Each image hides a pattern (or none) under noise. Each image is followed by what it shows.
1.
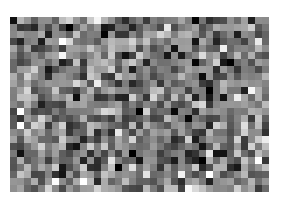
only noise
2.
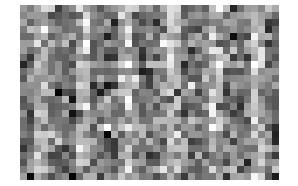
vertical stripes
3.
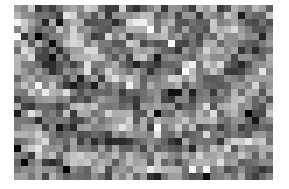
rings round one point
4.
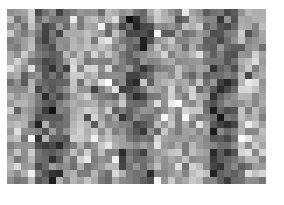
vertical stripes
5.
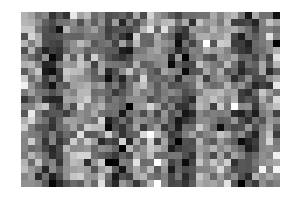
vertical stripes
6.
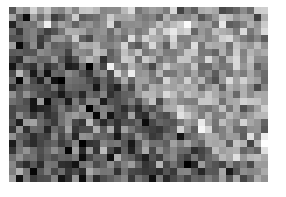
a sharp edge
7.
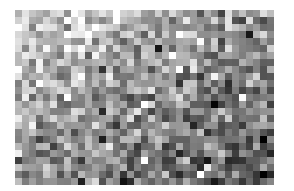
a smooth slope
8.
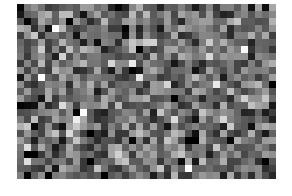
only noise
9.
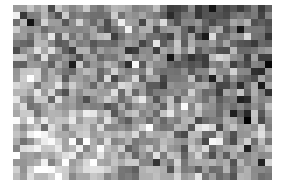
a smooth slope
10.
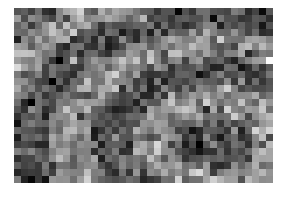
rings round one point
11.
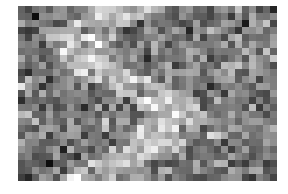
a wavy band
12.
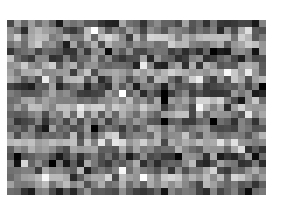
horizontal stripes
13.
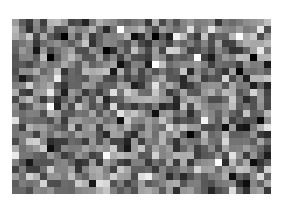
only noise
